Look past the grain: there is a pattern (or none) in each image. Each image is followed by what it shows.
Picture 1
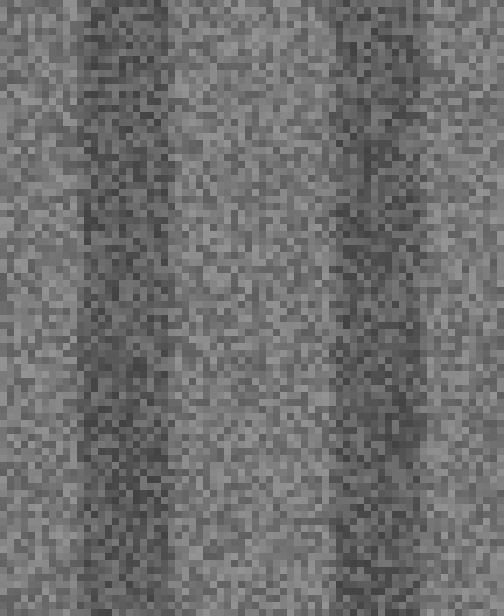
vertical stripes
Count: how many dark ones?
2
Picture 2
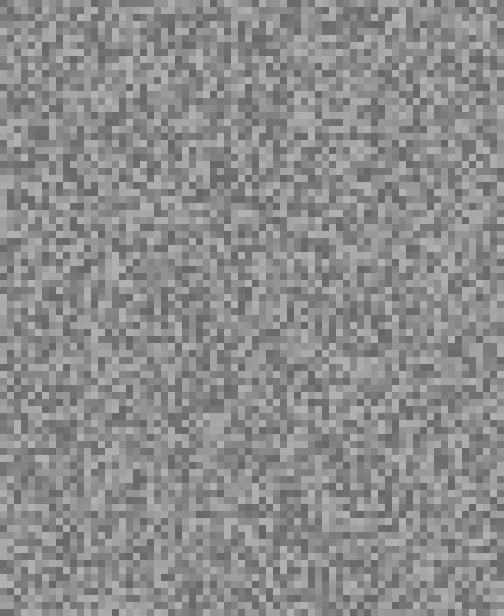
only noise
